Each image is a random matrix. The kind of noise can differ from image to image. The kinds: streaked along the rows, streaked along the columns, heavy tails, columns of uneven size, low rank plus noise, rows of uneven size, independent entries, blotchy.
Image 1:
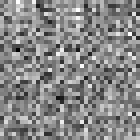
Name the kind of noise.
low rank plus noise
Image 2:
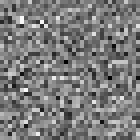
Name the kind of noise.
low rank plus noise
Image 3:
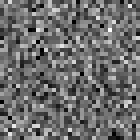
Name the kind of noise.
independent entries
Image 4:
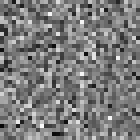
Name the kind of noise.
independent entries
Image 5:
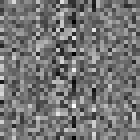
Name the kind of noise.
columns of uneven size
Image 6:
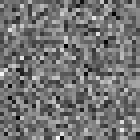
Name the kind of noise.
independent entries
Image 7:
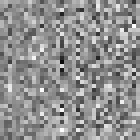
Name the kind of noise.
columns of uneven size
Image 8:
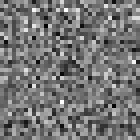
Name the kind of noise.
low rank plus noise
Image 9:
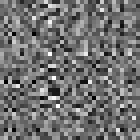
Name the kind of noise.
low rank plus noise
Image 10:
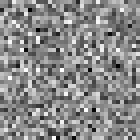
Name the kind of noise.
independent entries
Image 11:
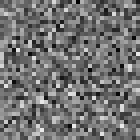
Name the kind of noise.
independent entries
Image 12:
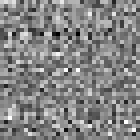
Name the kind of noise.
low rank plus noise
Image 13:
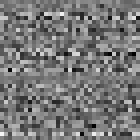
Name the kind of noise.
rows of uneven size
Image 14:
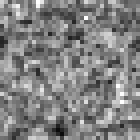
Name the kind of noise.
blotchy
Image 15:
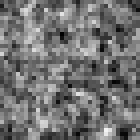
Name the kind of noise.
blotchy
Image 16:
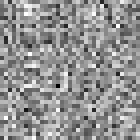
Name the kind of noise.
low rank plus noise
